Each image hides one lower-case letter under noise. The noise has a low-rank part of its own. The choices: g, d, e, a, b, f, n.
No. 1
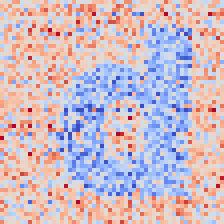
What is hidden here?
blue d
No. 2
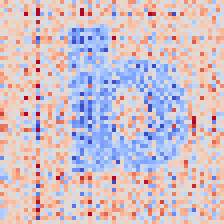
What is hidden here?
blue b
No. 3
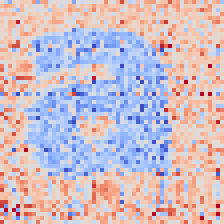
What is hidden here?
blue a
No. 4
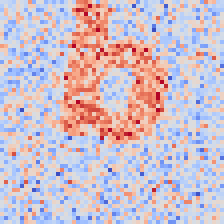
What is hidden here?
red b
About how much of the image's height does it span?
two thirds
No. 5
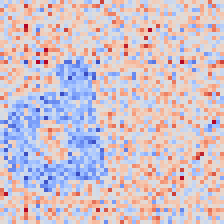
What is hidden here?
blue d
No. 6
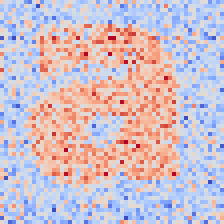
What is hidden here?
red a
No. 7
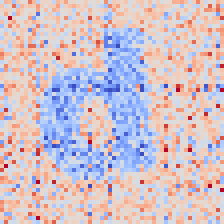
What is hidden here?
blue d
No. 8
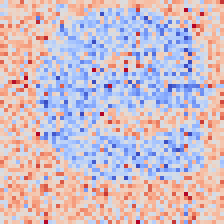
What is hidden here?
blue e
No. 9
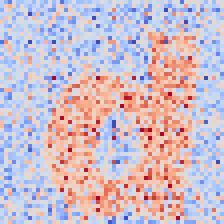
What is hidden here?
red d
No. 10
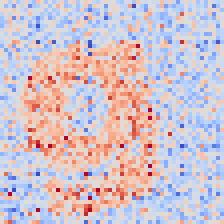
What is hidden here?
red g
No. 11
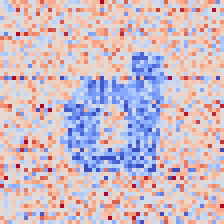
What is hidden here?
blue d
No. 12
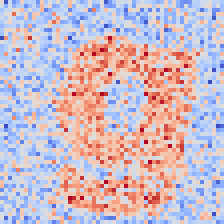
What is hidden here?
red g
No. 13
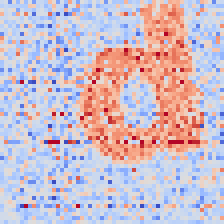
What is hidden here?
red d
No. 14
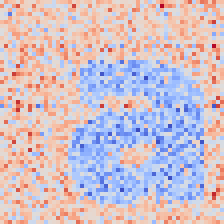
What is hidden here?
blue a
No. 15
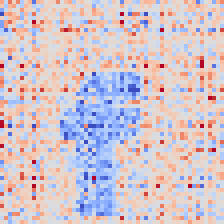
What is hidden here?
blue f
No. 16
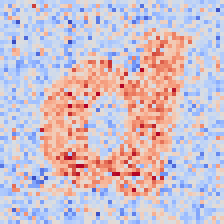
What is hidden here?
red d
